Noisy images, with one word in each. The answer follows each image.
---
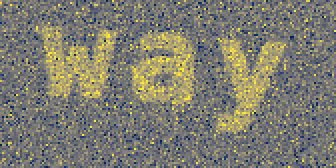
way
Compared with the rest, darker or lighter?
lighter
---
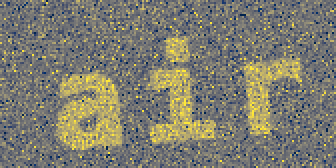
air
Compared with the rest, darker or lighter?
lighter
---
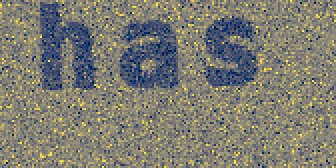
has
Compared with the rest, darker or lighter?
darker
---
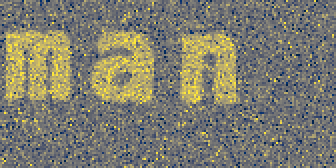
man
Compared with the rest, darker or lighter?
lighter
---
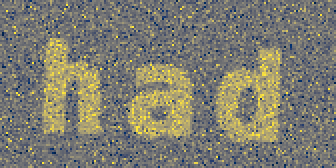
had
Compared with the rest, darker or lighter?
lighter
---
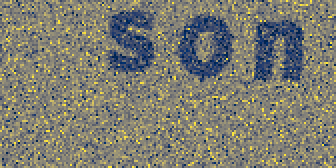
son
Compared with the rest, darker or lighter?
darker
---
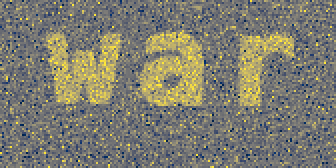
war
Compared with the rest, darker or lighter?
lighter
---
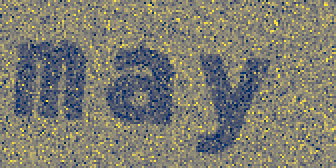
may
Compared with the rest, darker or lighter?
darker
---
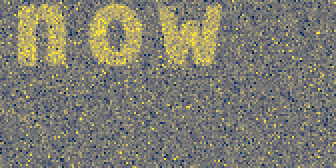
now
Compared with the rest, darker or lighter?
lighter
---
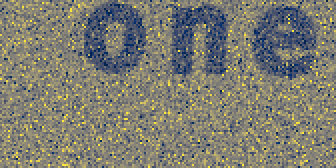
one
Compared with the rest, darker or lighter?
darker
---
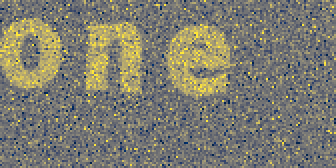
one
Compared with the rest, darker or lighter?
lighter
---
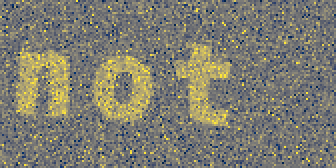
not
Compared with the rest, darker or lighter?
lighter
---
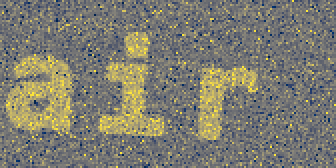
air
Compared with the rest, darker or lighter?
lighter
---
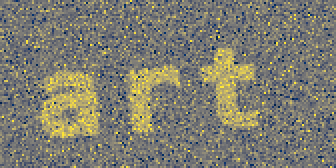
art
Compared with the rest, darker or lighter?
lighter
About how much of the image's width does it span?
two thirds
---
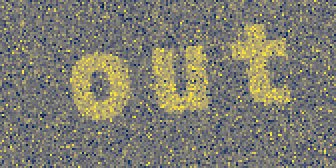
out
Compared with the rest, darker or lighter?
lighter
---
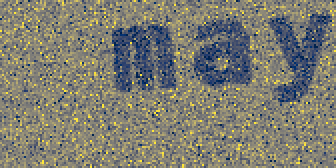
may
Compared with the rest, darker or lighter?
darker
